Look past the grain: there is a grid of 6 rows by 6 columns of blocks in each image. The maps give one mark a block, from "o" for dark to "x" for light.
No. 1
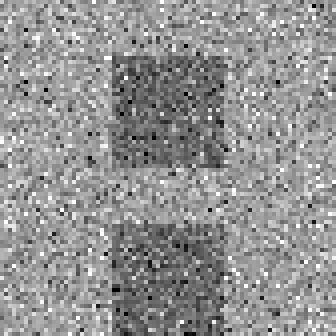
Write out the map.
xxxxxx
xxooxx
xxooxx
xxxxxx
xxooxx
xxooxx
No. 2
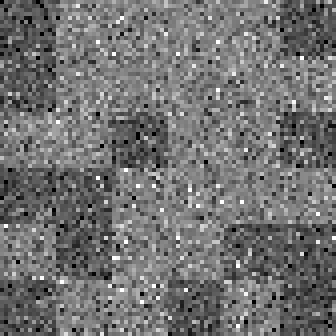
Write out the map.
oxxxxo
oxxxxx
xxoxxo
ooxxxx
xoxxoo
oxxoxo
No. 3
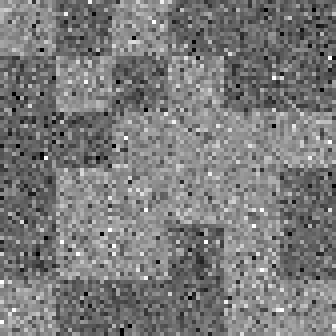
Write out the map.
xoxooo
oxoxoo
ooxxxx
oxxxxo
oxxoxo
xoooxx
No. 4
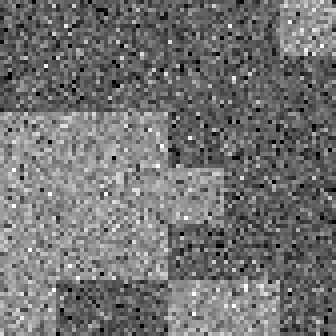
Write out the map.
ooooox
oooooo
xxxooo
xxxxoo
xxxooo
xooxxo
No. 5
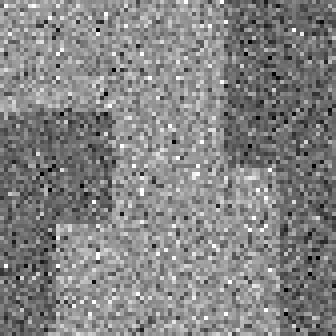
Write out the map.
xxxxoo
xxxxoo
ooxxoo
ooxxxo
oxxxxo
oxxxxo
